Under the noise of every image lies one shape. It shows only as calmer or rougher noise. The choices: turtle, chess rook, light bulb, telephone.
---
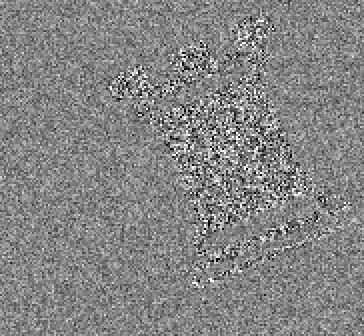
chess rook
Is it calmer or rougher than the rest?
rougher
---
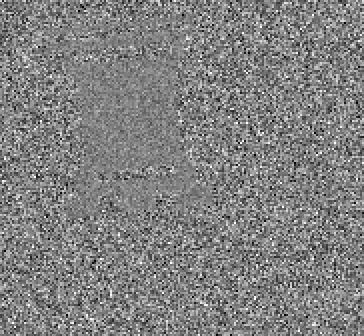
chess rook
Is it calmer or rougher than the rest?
calmer
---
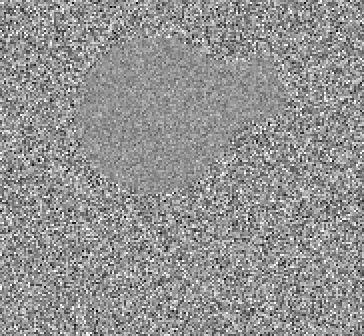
light bulb
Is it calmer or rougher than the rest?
calmer
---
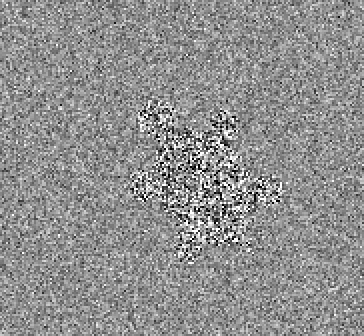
turtle
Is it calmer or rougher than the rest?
rougher
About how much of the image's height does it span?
half
